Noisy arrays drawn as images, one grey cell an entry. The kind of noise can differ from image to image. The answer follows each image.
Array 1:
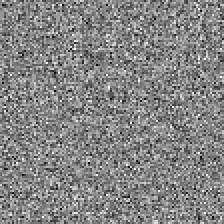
low rank plus noise
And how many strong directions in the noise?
five to eight
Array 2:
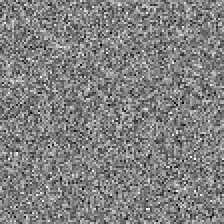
independent entries
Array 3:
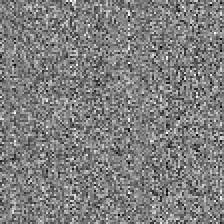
columns of uneven size
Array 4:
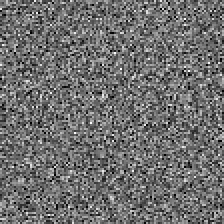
low rank plus noise
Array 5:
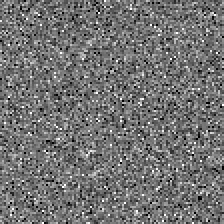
heavy tails
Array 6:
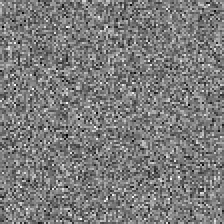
low rank plus noise
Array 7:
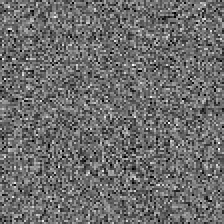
low rank plus noise
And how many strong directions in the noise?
five to eight
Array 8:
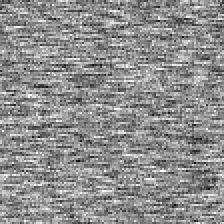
streaked along the rows
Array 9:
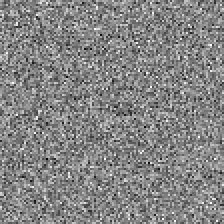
independent entries
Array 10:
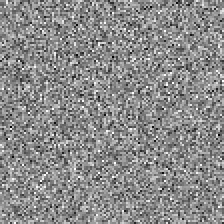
independent entries
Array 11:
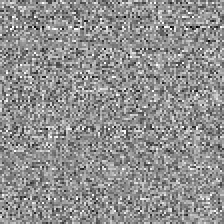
rows of uneven size
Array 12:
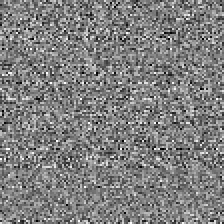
rows of uneven size
